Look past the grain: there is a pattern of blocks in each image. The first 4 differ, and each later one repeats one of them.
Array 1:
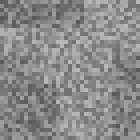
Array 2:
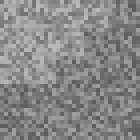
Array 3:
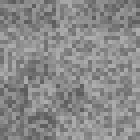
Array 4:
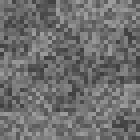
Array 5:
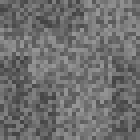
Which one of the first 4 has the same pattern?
1
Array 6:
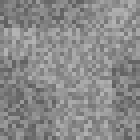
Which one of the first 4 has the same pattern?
1
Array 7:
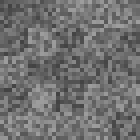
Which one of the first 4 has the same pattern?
4
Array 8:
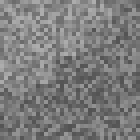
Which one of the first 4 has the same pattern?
2
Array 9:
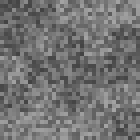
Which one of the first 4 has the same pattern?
4
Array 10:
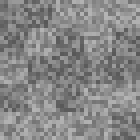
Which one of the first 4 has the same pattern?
4
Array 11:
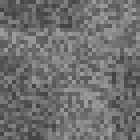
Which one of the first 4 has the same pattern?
1
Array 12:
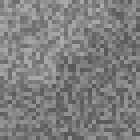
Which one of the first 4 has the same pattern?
2
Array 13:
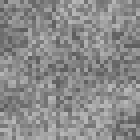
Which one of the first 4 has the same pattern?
4
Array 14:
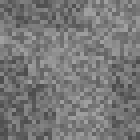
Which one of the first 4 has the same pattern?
1
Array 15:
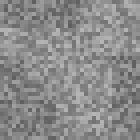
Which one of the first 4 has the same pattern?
1
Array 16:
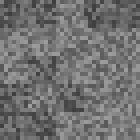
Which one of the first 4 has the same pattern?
3
